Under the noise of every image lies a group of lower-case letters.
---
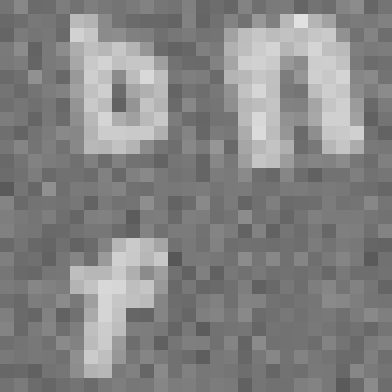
top left: b; top right: n; bottom left: f
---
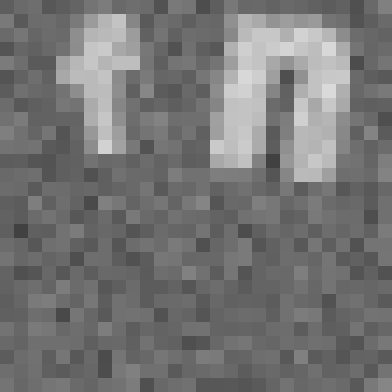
top left: f; top right: n
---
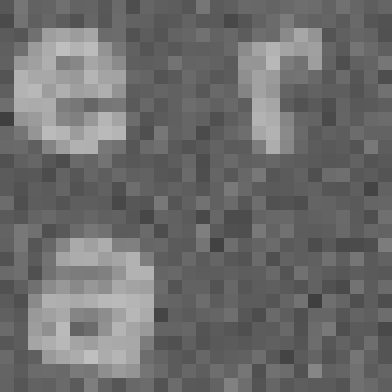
top left: e; top right: r; bottom left: a
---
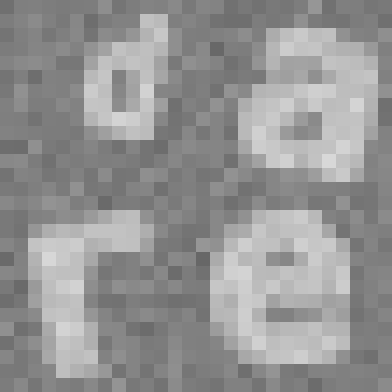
top left: d; top right: a; bottom left: r; bottom right: e
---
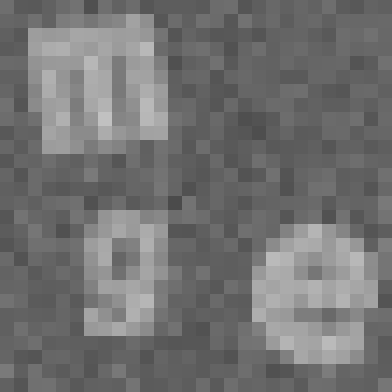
top left: m; bottom left: g; bottom right: e
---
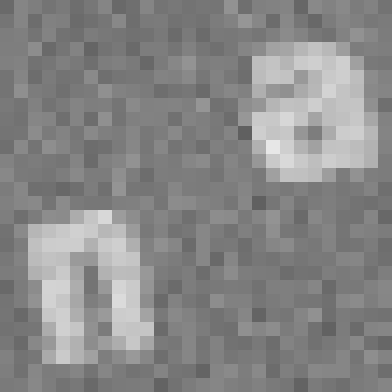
top right: a; bottom left: n
